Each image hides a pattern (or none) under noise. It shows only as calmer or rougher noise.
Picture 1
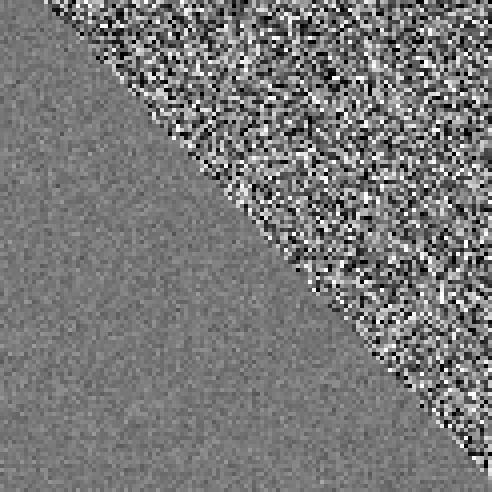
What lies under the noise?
a sharp edge
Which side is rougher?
top right
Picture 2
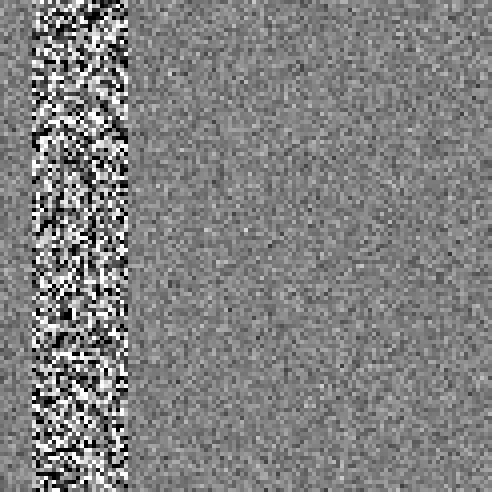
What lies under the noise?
one vertical stripe
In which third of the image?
left
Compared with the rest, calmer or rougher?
rougher
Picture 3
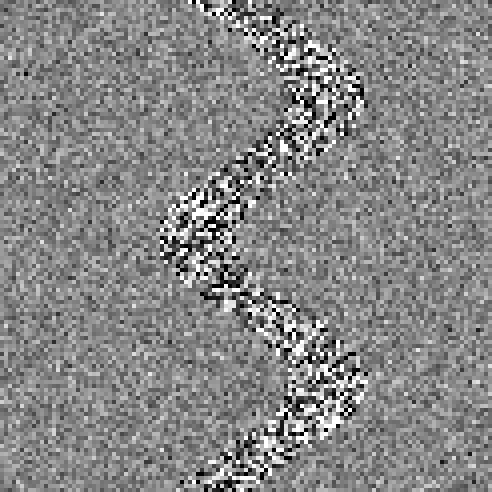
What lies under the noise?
a wavy band
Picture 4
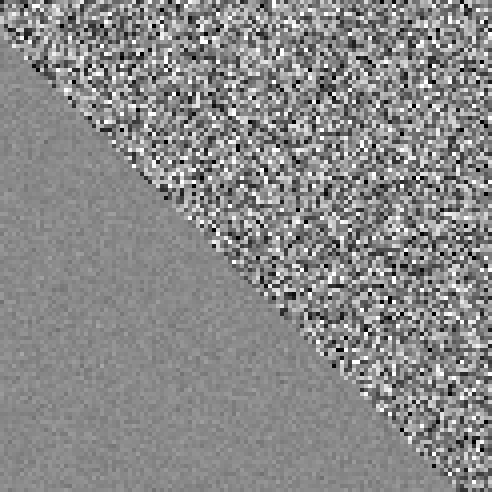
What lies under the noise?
a sharp edge
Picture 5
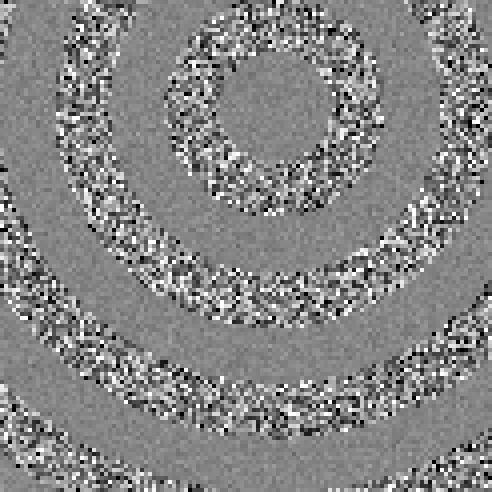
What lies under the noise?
rings round one point
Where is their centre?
top middle
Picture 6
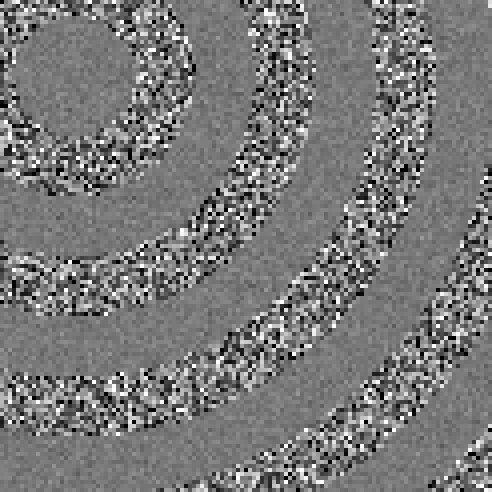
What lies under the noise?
rings round one point
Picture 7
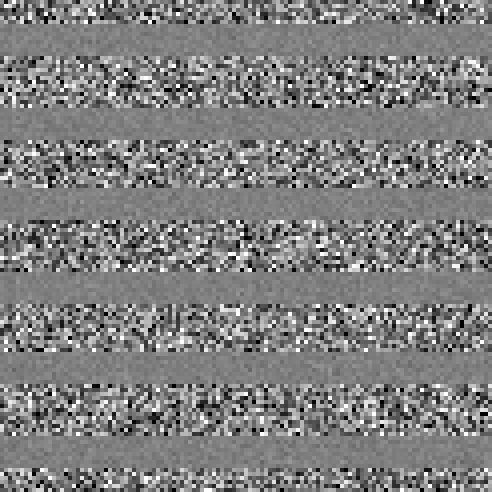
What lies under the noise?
horizontal stripes
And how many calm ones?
6
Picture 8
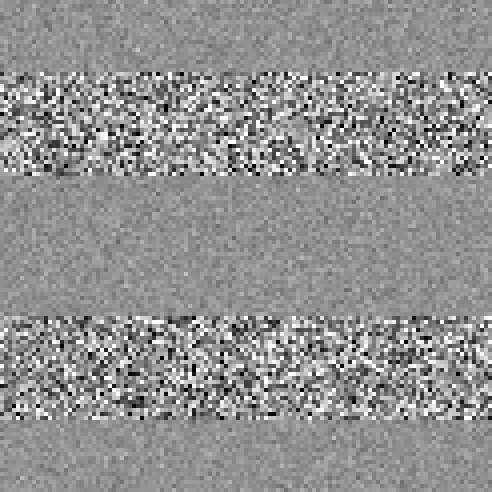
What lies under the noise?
horizontal stripes
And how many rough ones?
2
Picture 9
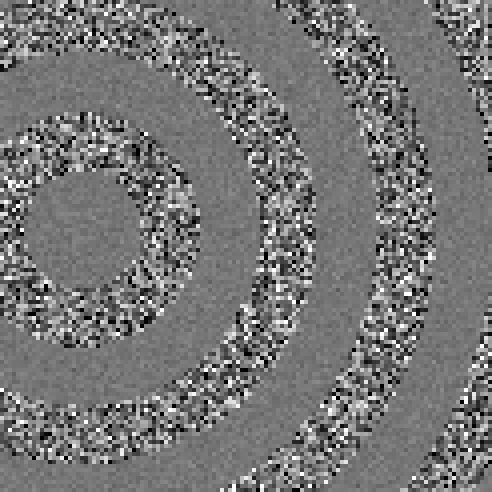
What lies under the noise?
rings round one point
